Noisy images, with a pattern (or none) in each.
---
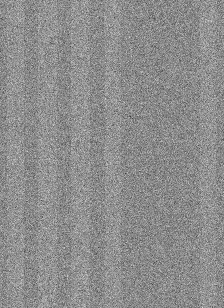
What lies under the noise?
bands of columns
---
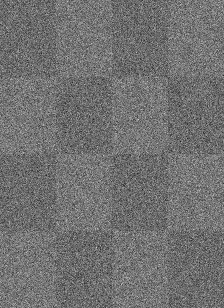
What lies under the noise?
a checkerboard
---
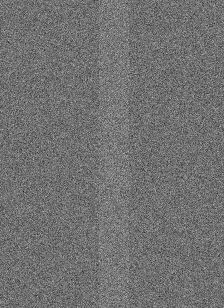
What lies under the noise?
one band of columns
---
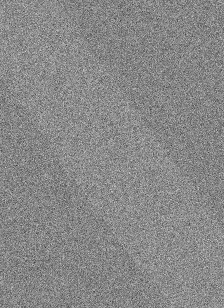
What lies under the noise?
a diagonal band
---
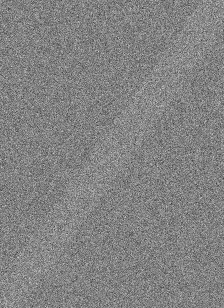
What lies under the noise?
a diagonal band
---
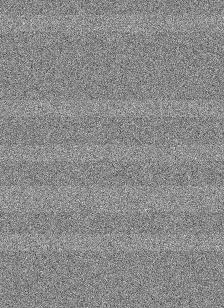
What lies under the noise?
bands of rows
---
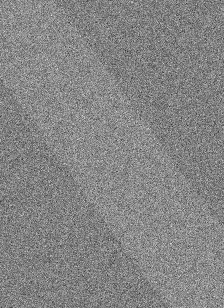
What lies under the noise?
a diagonal band
